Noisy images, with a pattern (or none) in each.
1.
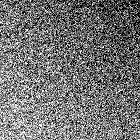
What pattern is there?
a smooth slope
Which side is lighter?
bottom left
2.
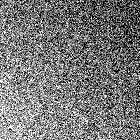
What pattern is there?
a smooth slope
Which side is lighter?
bottom left
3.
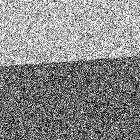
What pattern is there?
a sharp edge
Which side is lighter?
top
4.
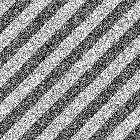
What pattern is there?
diagonal stripes
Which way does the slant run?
bottom left to top right
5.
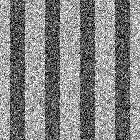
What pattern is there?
vertical stripes
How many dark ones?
4
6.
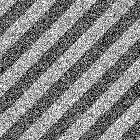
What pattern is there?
diagonal stripes
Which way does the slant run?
bottom left to top right
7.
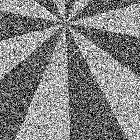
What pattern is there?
spokes from one point
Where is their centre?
top middle
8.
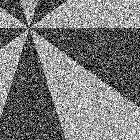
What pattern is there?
spokes from one point
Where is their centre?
top left
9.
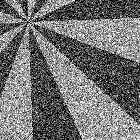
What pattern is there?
spokes from one point
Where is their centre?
top left
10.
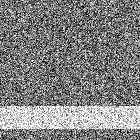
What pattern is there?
one horizontal stripe
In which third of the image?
bottom
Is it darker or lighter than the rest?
lighter
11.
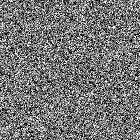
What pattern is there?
only noise
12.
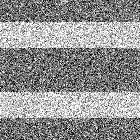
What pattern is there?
horizontal stripes
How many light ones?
2
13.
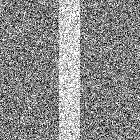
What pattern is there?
one vertical stripe
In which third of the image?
middle
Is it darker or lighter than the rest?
lighter
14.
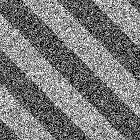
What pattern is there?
diagonal stripes
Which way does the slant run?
top left to bottom right
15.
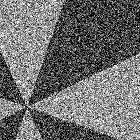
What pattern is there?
spokes from one point
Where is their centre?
bottom left
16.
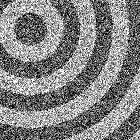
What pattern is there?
rings round one point
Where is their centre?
top left
